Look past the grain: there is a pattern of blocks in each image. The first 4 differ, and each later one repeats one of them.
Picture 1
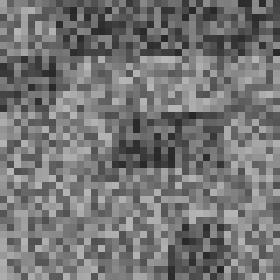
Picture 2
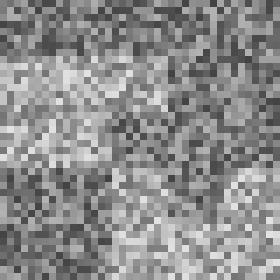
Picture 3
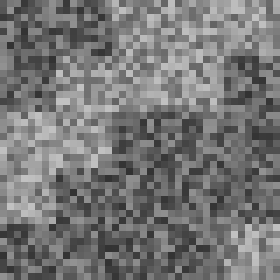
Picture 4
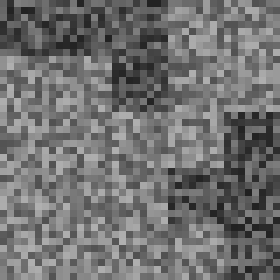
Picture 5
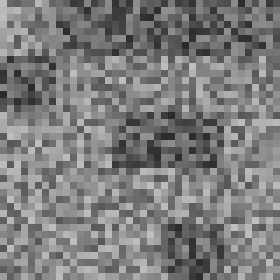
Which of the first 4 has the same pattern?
1
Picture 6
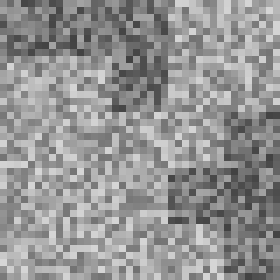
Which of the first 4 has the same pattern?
4
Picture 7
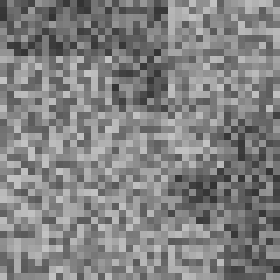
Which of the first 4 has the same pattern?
4
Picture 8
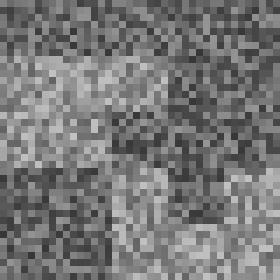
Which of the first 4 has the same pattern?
2
